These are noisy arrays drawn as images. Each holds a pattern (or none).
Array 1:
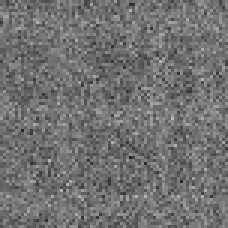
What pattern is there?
bands of rows crossing bands of columns
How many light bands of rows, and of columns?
3 and 3
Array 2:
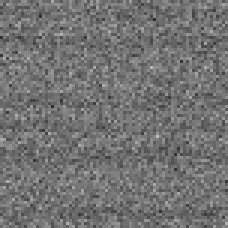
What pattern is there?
bands of rows
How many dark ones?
6
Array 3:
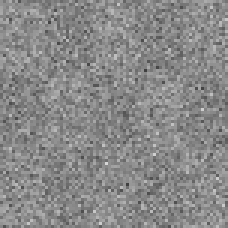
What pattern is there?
a checkerboard
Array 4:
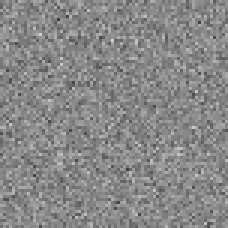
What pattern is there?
only noise
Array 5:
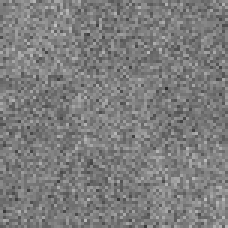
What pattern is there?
blocks along the diagonal
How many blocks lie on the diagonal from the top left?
3
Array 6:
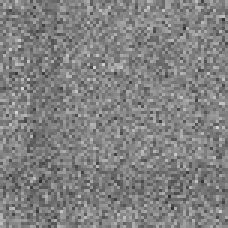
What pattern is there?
bands of rows crossing bands of columns
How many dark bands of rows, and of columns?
1 and 1
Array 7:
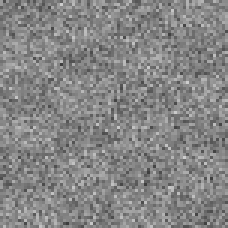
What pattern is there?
a checkerboard
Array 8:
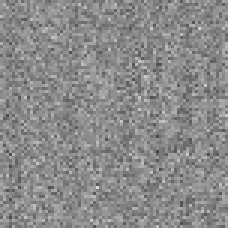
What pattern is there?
bands of columns
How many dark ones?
6
